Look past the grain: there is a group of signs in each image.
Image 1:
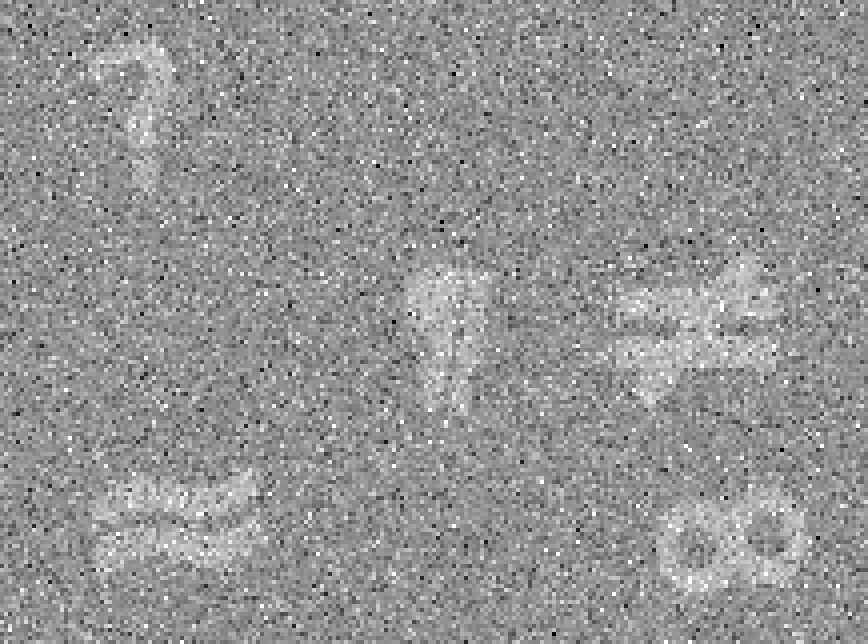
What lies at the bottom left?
approximately sign
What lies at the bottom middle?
nothing
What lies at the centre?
pilcrow
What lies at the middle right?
not-equal sign
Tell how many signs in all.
5
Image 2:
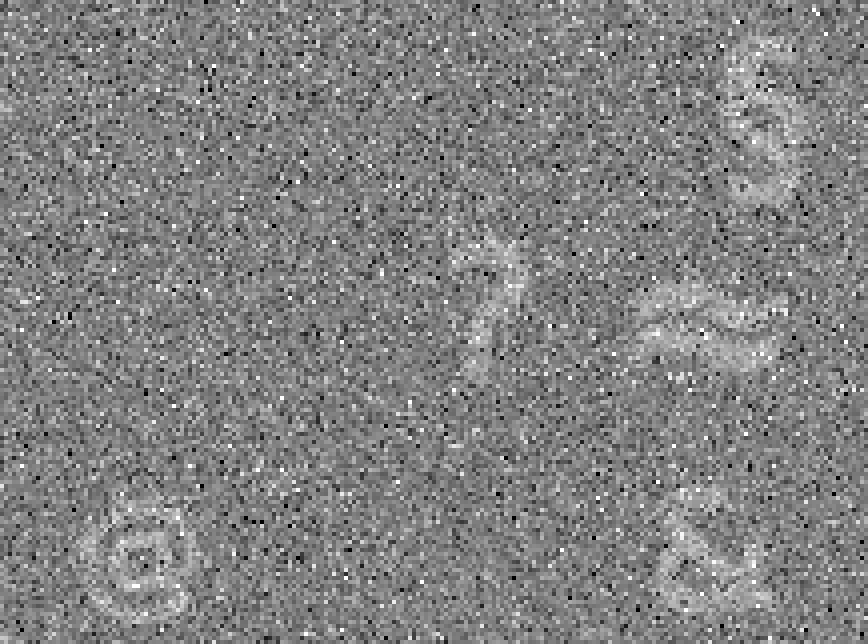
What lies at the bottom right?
ampersand
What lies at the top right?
section sign
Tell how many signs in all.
5
